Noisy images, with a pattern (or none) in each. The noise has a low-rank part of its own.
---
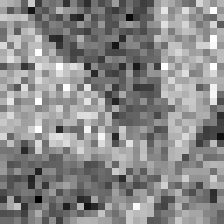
spokes from one point
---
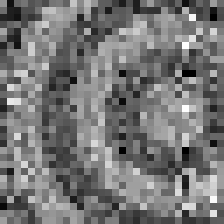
rings round one point
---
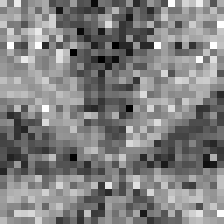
spokes from one point
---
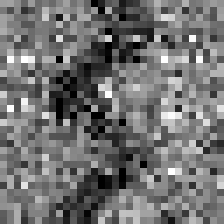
a wavy band
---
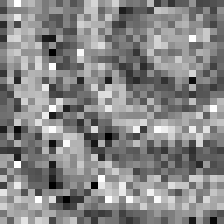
rings round one point
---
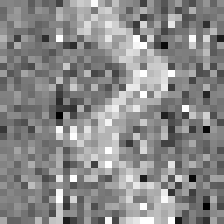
a wavy band
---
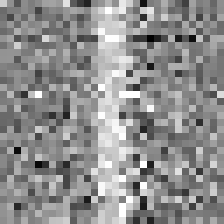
one vertical stripe
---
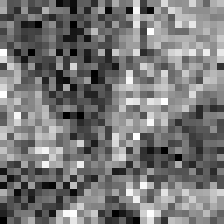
spokes from one point
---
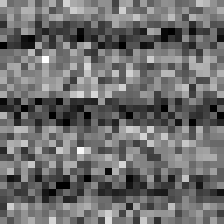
horizontal stripes
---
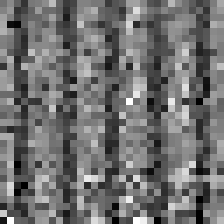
vertical stripes
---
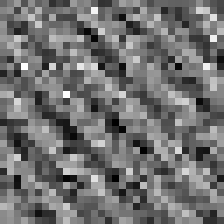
diagonal stripes
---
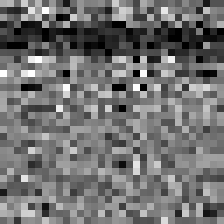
one horizontal stripe
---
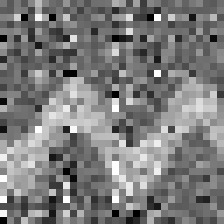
a wavy band
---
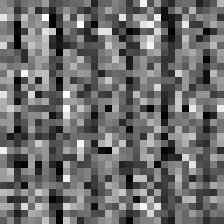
vertical stripes
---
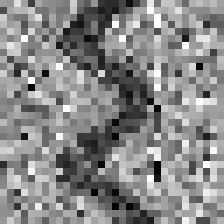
a wavy band
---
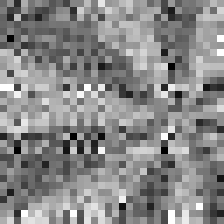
spokes from one point
